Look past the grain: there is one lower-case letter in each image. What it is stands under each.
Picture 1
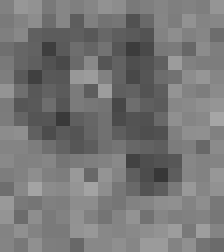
dark q
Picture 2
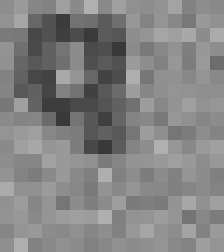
dark q
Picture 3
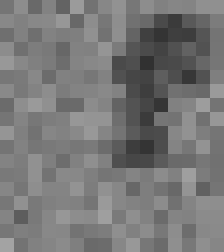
dark f
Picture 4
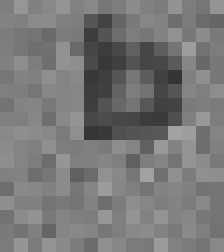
dark b
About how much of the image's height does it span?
half
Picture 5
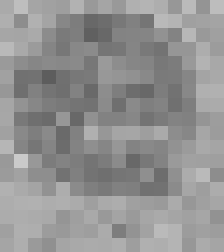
dark e
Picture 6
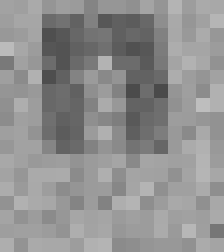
dark n
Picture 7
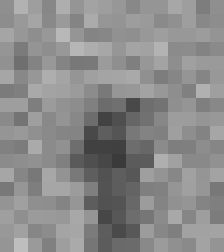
dark f
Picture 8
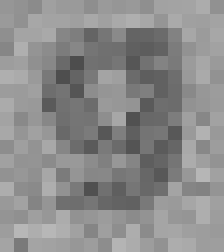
dark g
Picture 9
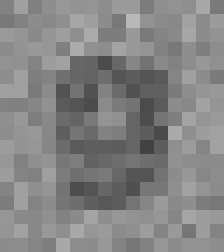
dark g
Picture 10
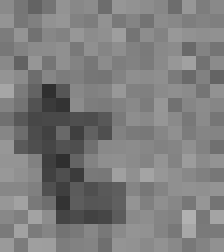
dark t
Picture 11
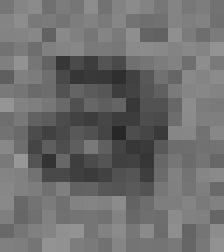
dark a
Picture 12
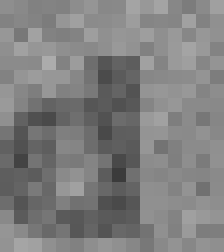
dark d
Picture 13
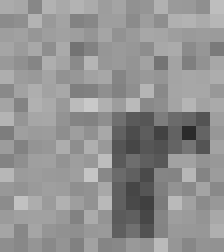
dark r
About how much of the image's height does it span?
half
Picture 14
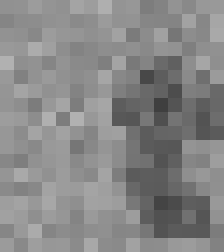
dark t
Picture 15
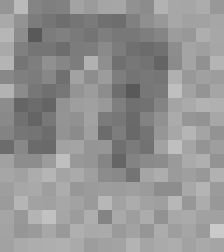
dark n
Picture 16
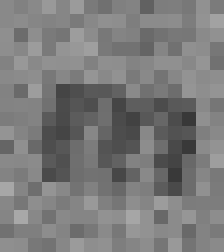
dark m
